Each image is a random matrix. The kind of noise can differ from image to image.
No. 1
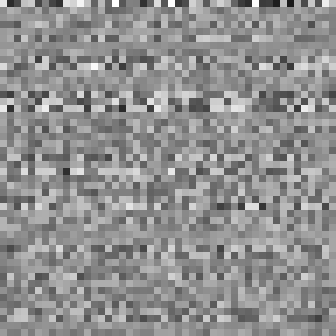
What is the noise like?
rows of uneven size
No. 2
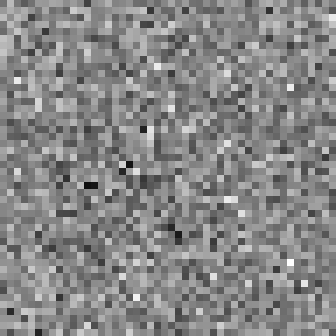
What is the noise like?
independent entries
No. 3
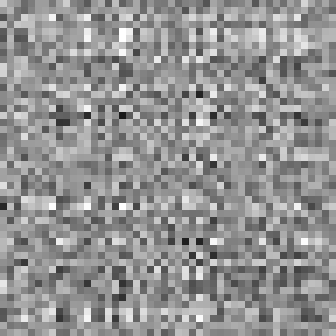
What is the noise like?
low rank plus noise
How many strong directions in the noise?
two
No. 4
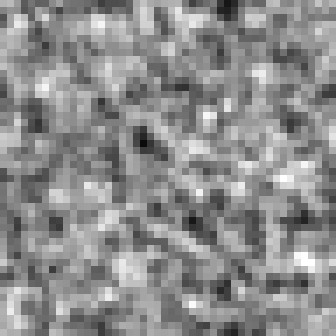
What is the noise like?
blotchy
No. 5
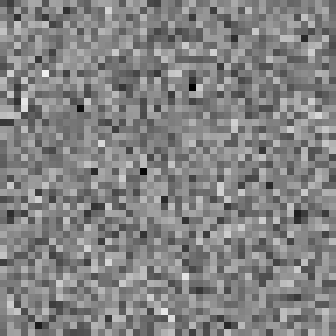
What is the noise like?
independent entries
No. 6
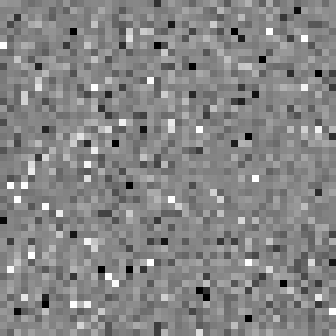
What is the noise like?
heavy tails
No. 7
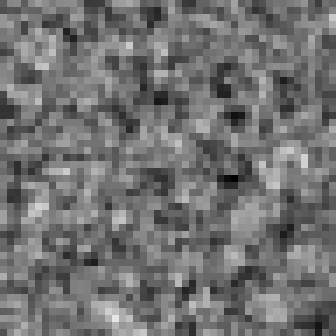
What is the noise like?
blotchy
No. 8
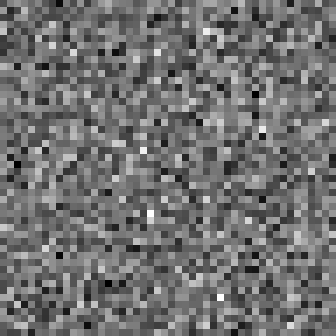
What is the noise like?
independent entries
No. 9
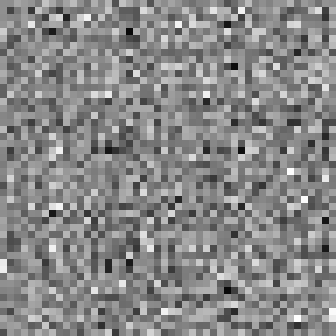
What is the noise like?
low rank plus noise
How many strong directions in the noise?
five to eight
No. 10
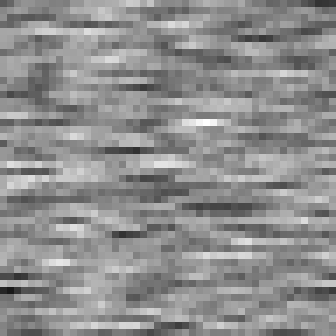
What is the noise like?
streaked along the rows
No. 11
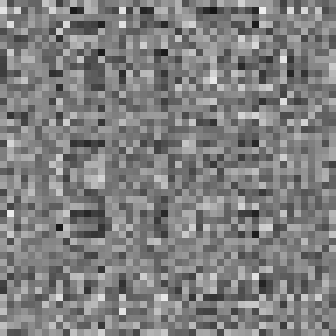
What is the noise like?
low rank plus noise
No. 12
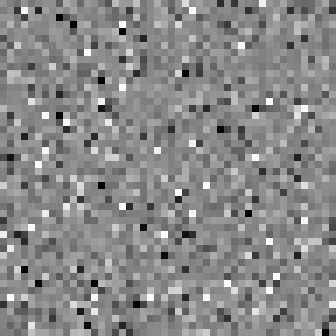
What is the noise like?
heavy tails
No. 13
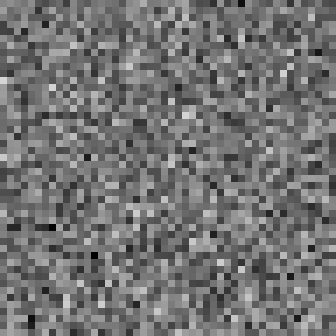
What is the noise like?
independent entries
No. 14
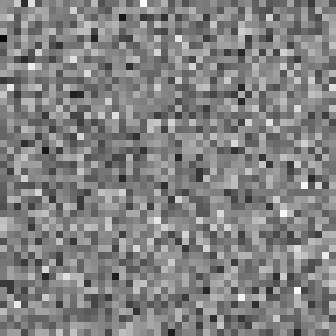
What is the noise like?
independent entries
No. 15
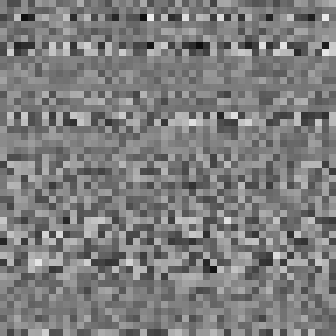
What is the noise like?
rows of uneven size
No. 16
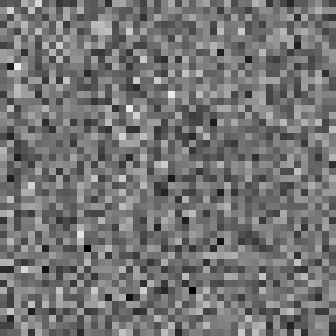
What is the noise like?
low rank plus noise
